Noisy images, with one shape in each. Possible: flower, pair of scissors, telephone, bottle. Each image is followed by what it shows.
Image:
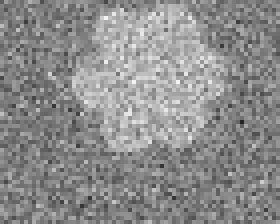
flower
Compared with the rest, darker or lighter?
lighter
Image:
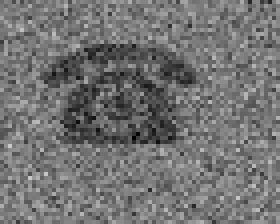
telephone
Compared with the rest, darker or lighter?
darker
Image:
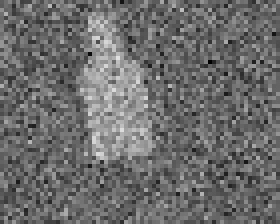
bottle
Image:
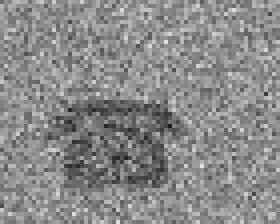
telephone
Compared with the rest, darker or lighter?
darker
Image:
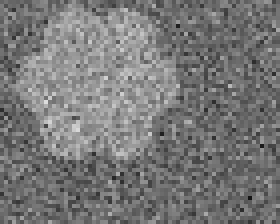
flower
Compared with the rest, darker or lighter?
lighter
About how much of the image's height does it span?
two thirds
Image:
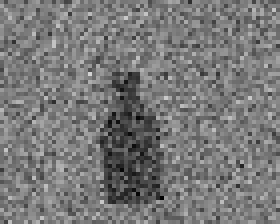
bottle
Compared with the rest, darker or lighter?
darker
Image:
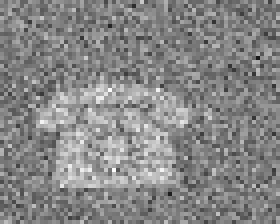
telephone
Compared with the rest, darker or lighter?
lighter
